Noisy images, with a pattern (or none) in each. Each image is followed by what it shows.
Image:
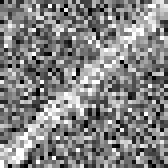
a diagonal band
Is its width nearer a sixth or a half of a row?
a sixth
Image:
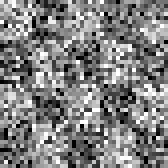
a checkerboard
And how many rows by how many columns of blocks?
4 by 5
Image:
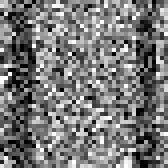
bands of columns
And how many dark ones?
2
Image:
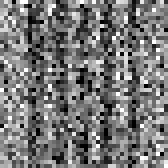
bands of columns
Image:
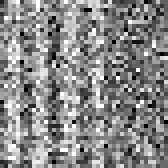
bands of columns
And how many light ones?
4
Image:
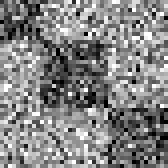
blocks along the diagonal
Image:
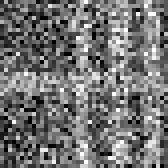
bands of rows crossing bands of columns
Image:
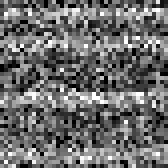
bands of rows
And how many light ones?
4
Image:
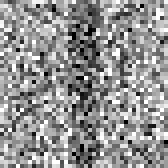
one band of columns
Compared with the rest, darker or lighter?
darker
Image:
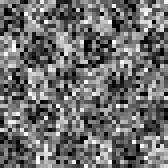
a checkerboard
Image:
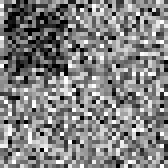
one block
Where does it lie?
top left
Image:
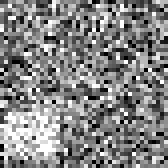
one block
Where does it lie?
bottom left
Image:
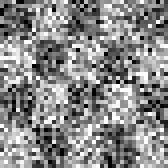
a checkerboard
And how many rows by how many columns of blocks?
4 by 5
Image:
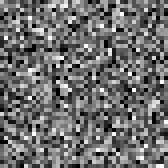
only noise
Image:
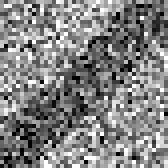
a diagonal band
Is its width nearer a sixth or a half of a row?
a half
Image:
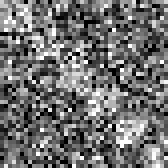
blocks along the diagonal
